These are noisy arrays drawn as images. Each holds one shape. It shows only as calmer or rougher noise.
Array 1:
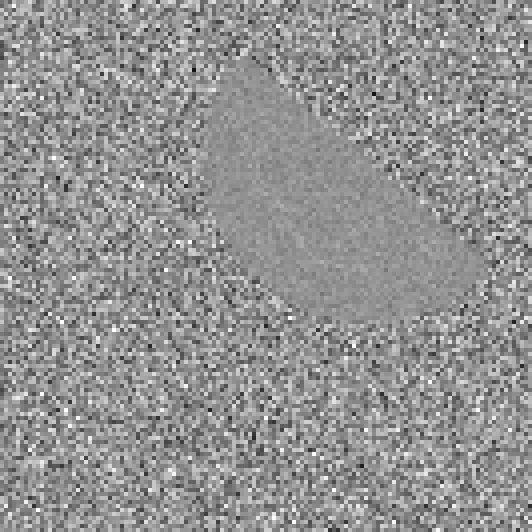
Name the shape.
half disc
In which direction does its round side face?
down and left
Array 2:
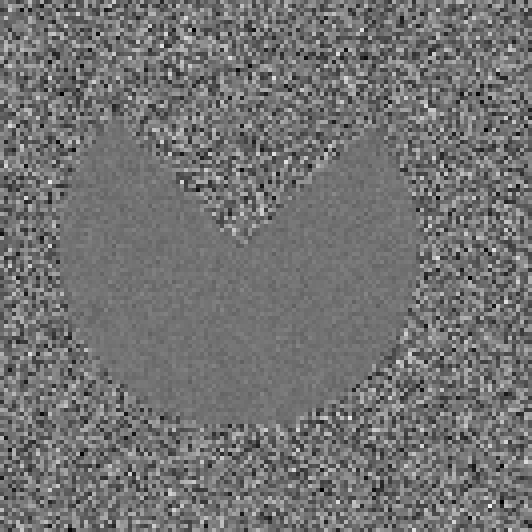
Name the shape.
disc with a wedge cut out
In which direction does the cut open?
up
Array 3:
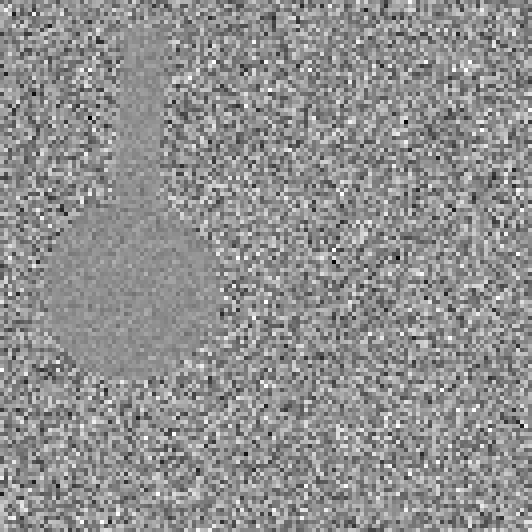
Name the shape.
lollipop
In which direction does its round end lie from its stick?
down
